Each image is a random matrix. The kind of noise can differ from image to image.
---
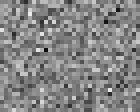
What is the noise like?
independent entries
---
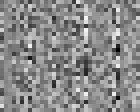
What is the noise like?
columns of uneven size
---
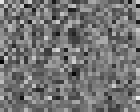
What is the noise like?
low rank plus noise
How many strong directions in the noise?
one
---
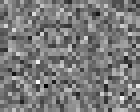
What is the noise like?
low rank plus noise
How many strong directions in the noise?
five to eight
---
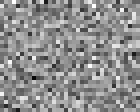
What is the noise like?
independent entries
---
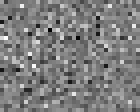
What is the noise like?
heavy tails
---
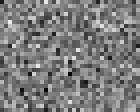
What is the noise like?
independent entries
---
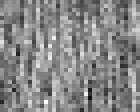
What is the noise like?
streaked along the columns
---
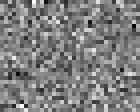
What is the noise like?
independent entries
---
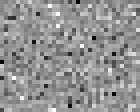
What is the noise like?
heavy tails
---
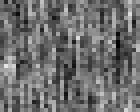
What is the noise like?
streaked along the columns
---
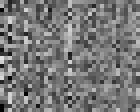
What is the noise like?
columns of uneven size
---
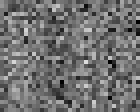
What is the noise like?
low rank plus noise
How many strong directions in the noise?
one
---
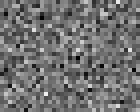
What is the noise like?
independent entries
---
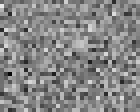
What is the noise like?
low rank plus noise
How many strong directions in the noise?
five to eight
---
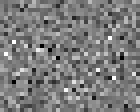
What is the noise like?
heavy tails
